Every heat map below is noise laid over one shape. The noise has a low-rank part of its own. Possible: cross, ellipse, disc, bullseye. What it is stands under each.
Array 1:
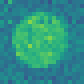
light disc
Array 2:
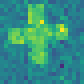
light cross
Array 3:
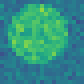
light disc
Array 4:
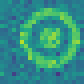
light bullseye
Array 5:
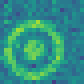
light bullseye
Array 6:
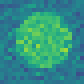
light disc
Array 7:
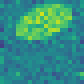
light ellipse
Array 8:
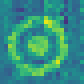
light bullseye
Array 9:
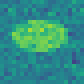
light ellipse
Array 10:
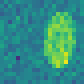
light ellipse
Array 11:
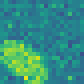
light ellipse
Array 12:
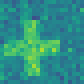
light cross
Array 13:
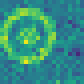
light bullseye
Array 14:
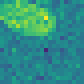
light ellipse
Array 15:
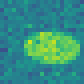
light ellipse
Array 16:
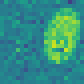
light ellipse
